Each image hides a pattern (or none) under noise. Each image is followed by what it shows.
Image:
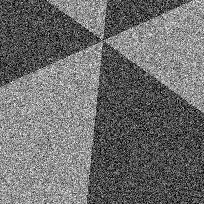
spokes from one point
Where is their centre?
top middle
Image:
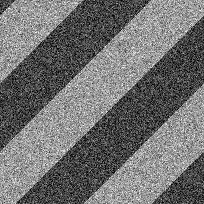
diagonal stripes
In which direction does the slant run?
bottom left to top right
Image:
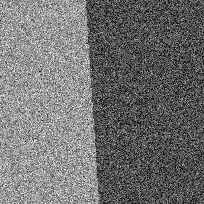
a sharp edge
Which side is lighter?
left
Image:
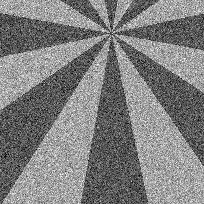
spokes from one point
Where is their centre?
top middle
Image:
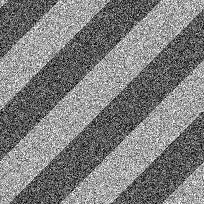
diagonal stripes
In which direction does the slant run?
bottom left to top right
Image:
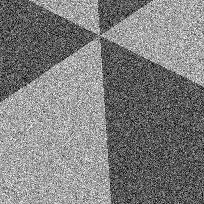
spokes from one point
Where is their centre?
top middle
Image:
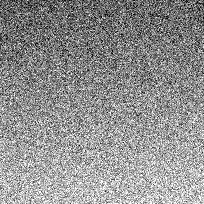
a smooth slope
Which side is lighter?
bottom
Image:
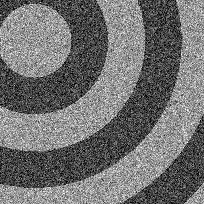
rings round one point
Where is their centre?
top left
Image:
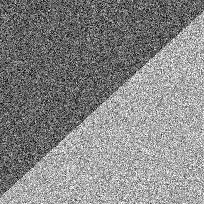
a sharp edge
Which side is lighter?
bottom right
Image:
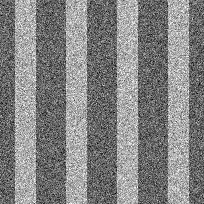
vertical stripes
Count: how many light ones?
4
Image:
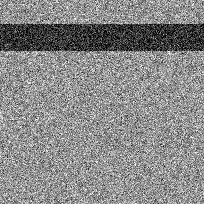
one horizontal stripe
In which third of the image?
top
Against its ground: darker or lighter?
darker
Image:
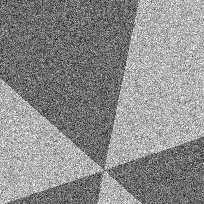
spokes from one point
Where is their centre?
bottom middle
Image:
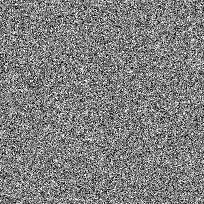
only noise
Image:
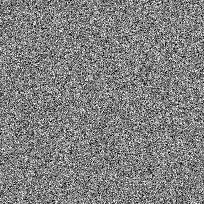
only noise
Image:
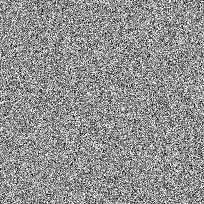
only noise
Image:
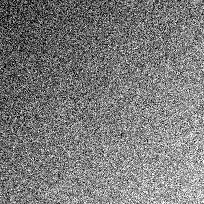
a smooth slope
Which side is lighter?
bottom right
